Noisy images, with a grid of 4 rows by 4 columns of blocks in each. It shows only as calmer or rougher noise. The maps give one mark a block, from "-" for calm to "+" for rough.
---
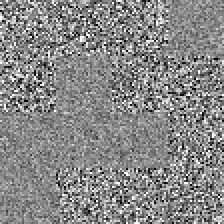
+++-
+-++
---+
-+++
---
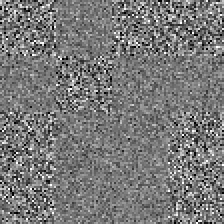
+-++
-+--
+--+
+--+
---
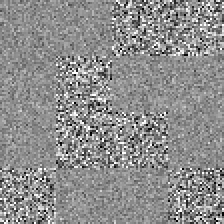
--++
-+--
-++-
+--+
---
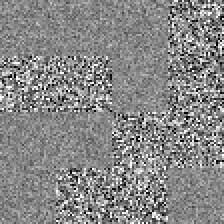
---+
++-+
--++
-++-
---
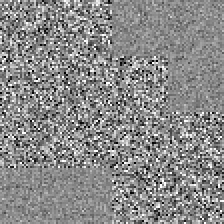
++--
+++-
++++
--++
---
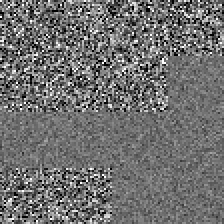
++++
+++-
----
++--
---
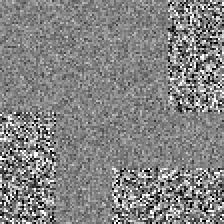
---+
---+
+---
+-++
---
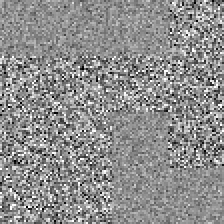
---+
++++
++-+
++--
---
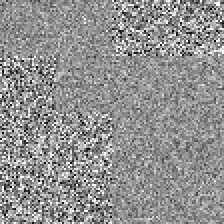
--++
+---
++--
++--
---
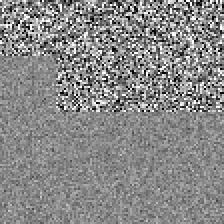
++++
-+++
----
----
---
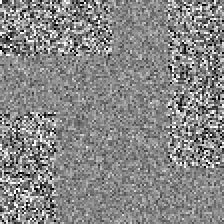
++-+
---+
+--+
+---
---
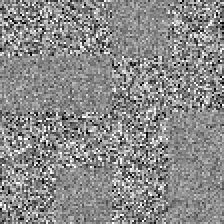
++-+
--++
+++-
+-+-
